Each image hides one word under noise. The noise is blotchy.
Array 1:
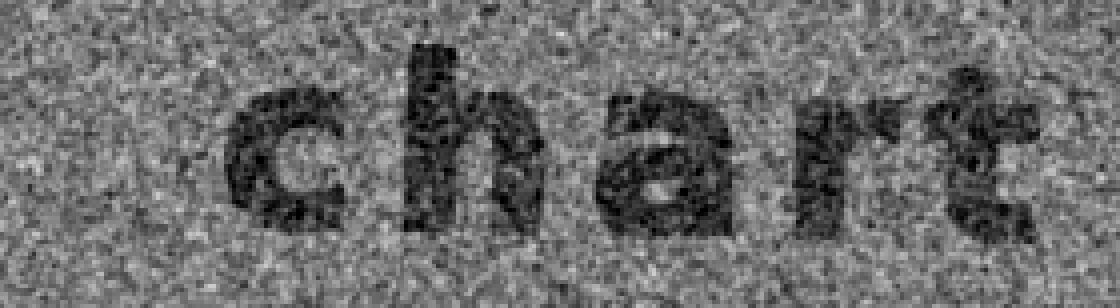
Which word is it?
chart
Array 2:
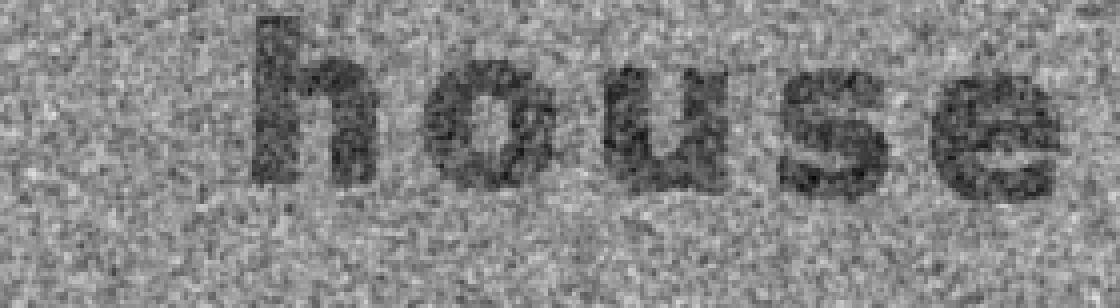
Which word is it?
house
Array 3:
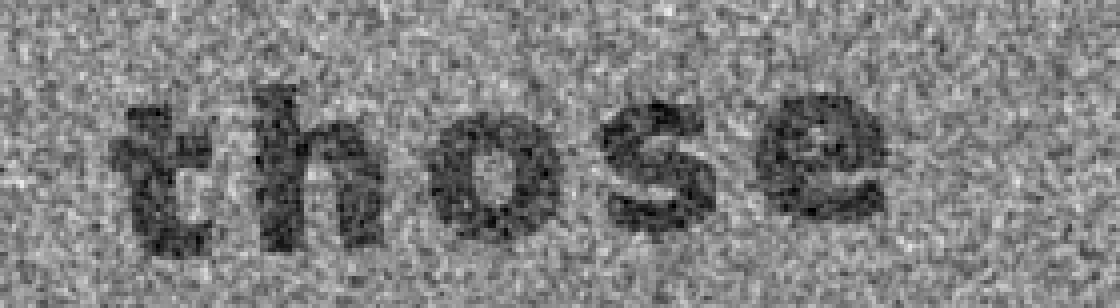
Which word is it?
those
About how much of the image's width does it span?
two thirds
